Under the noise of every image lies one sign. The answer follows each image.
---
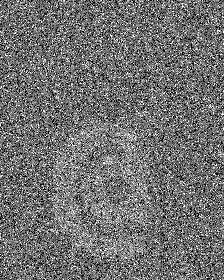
at sign
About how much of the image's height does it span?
half
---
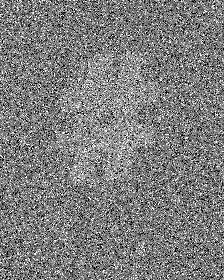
hash sign
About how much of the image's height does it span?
half
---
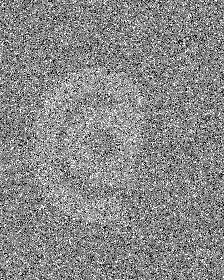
at sign
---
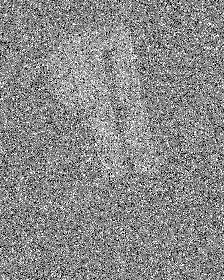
pilcrow
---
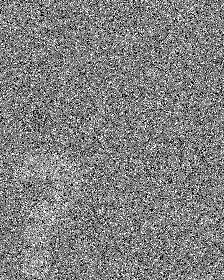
question mark
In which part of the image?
bottom left
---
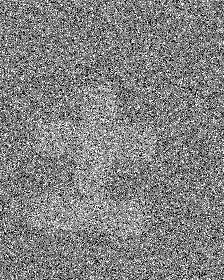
plus-minus sign
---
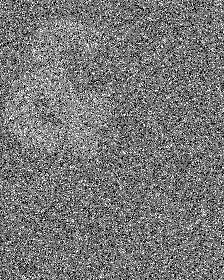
ampersand
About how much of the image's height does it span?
half
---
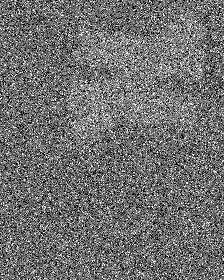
not-equal sign
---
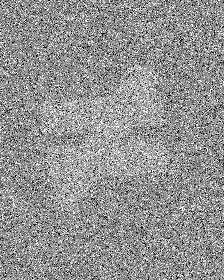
not-equal sign
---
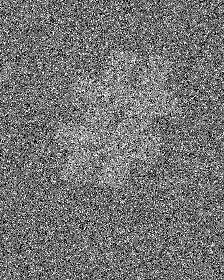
hash sign
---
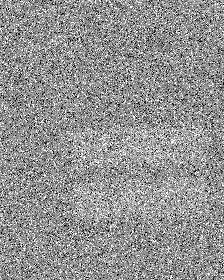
equals sign
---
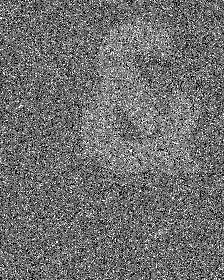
ampersand
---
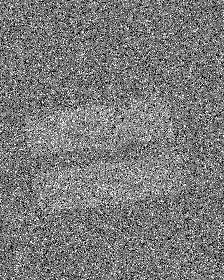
equals sign
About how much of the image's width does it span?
two thirds
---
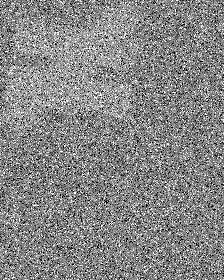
not-equal sign
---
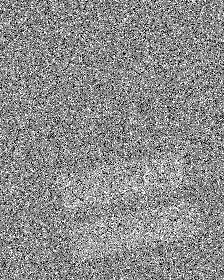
equals sign
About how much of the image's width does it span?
two thirds
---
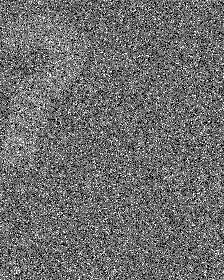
question mark
